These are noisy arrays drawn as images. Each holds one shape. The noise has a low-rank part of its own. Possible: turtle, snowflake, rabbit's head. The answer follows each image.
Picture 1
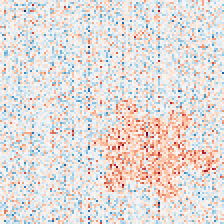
turtle
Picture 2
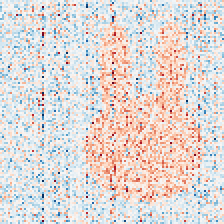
rabbit's head
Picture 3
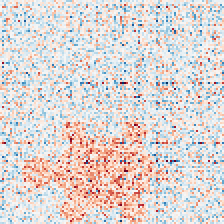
turtle
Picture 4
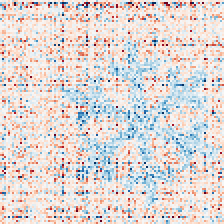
snowflake
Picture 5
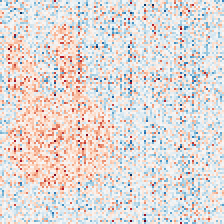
rabbit's head
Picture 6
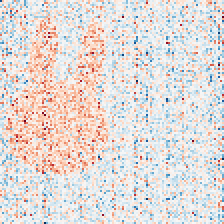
rabbit's head
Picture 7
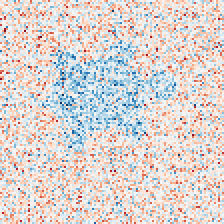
turtle
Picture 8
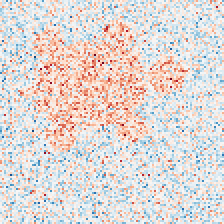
turtle
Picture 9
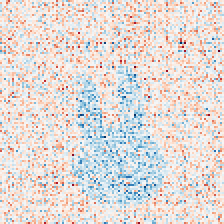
rabbit's head
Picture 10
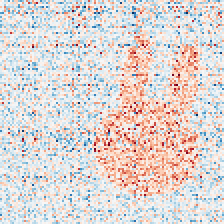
rabbit's head
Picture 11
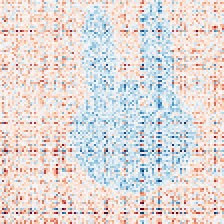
rabbit's head
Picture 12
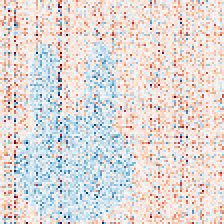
rabbit's head
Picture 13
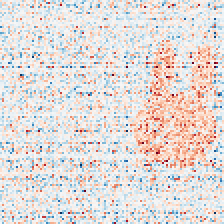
rabbit's head
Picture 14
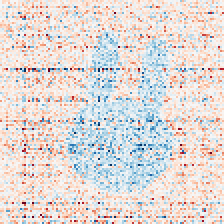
rabbit's head
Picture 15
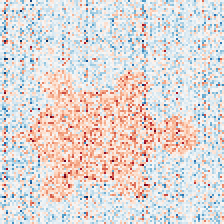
turtle
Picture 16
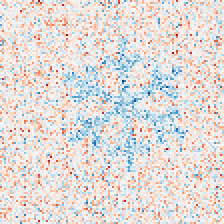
snowflake
